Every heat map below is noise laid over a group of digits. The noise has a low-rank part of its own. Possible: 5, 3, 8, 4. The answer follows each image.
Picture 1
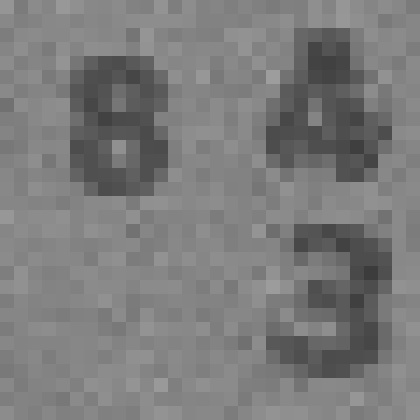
top left: 8; top right: 4; bottom right: 3
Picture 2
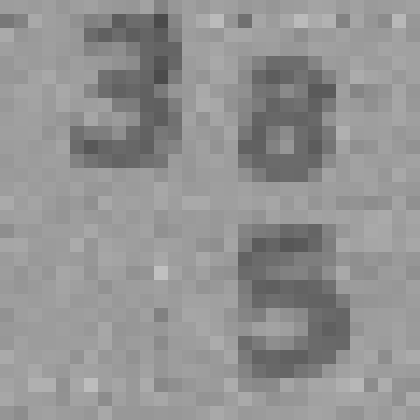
top left: 3; top right: 8; bottom right: 5
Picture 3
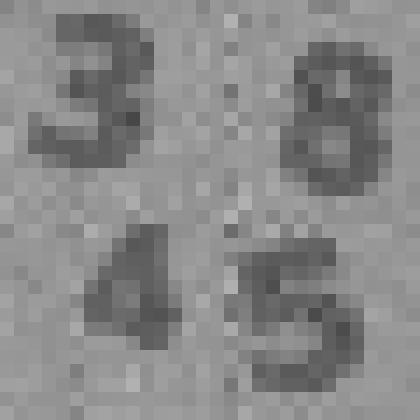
top left: 3; top right: 8; bottom left: 4; bottom right: 5
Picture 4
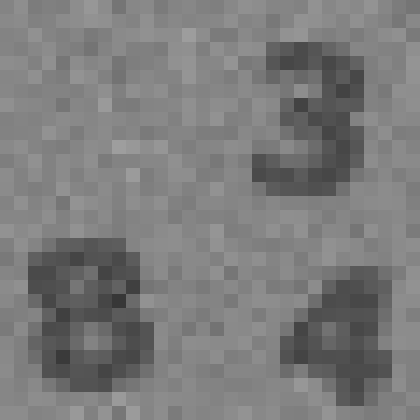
top right: 3; bottom left: 8; bottom right: 4
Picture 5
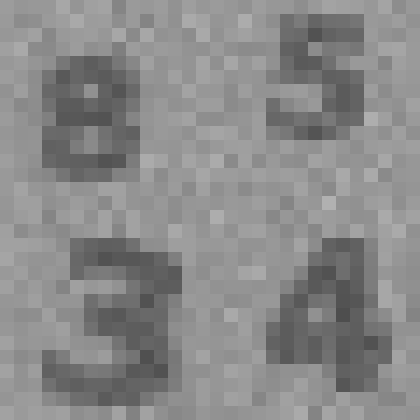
top left: 8; top right: 5; bottom left: 3; bottom right: 4
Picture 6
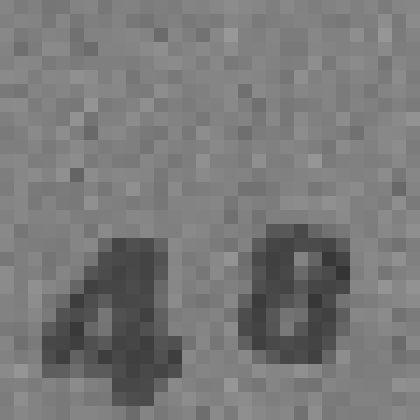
bottom left: 4; bottom right: 8
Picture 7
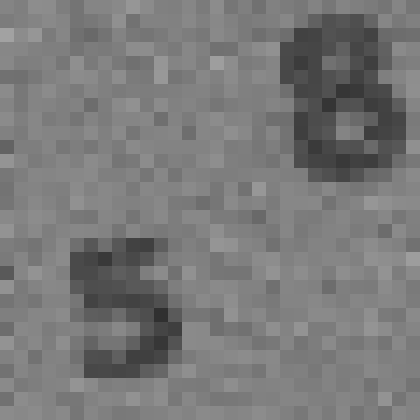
top right: 8; bottom left: 5
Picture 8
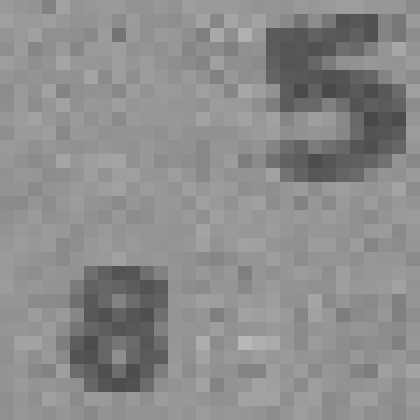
top right: 5; bottom left: 8
